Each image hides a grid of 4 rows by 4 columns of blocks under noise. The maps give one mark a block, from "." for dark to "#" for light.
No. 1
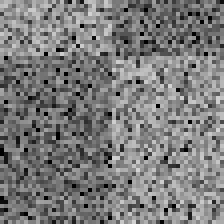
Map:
# # . .
. . # #
. . # #
. . # #
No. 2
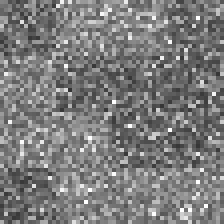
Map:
. # # .
# . . .
# # . .
. # # #
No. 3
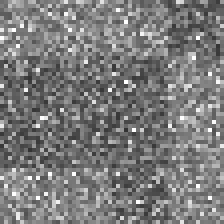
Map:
# # # .
. . . #
. . . #
# # . #
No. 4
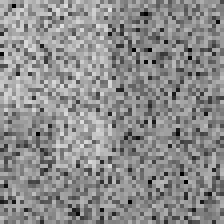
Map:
# # . .
# # . .
. # . .
. . . .
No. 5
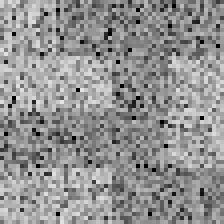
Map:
# . . .
# # . #
. . . #
# # . .
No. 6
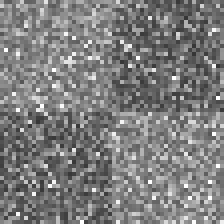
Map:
# # . .
# # . .
. . # #
. . # #
